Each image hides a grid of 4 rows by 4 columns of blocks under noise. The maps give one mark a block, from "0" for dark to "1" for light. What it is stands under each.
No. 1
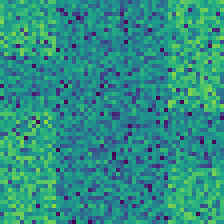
1 0 0 1
0 0 0 1
1 0 0 0
1 0 0 1
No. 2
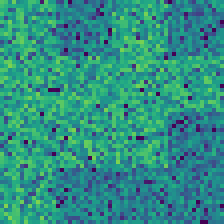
1 0 1 0
1 1 1 1
1 1 1 0
1 0 0 0
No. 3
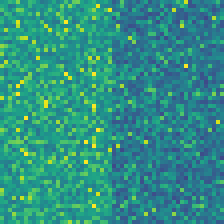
1 1 0 0
1 1 0 0
1 1 0 0
1 1 0 0
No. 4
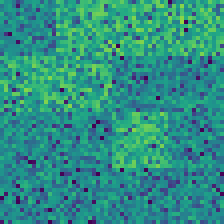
0 1 1 1
1 1 0 0
0 0 1 0
0 0 0 0
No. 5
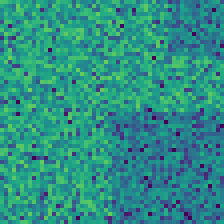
1 1 1 0
1 1 1 1
1 1 0 0
1 1 0 0
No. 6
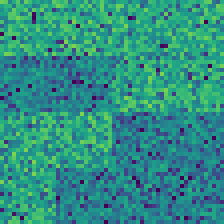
1 1 1 1
0 0 1 1
1 1 0 0
1 0 0 0
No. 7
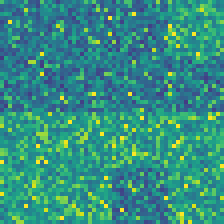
0 0 0 1
0 0 0 0
1 1 1 1
1 1 0 1
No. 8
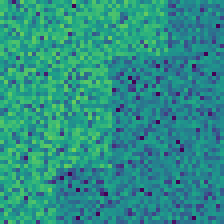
1 1 1 0
1 1 0 0
1 1 0 0
1 0 0 0
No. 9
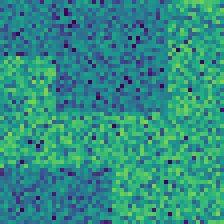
0 0 0 1
1 0 0 1
1 1 1 1
0 0 1 1
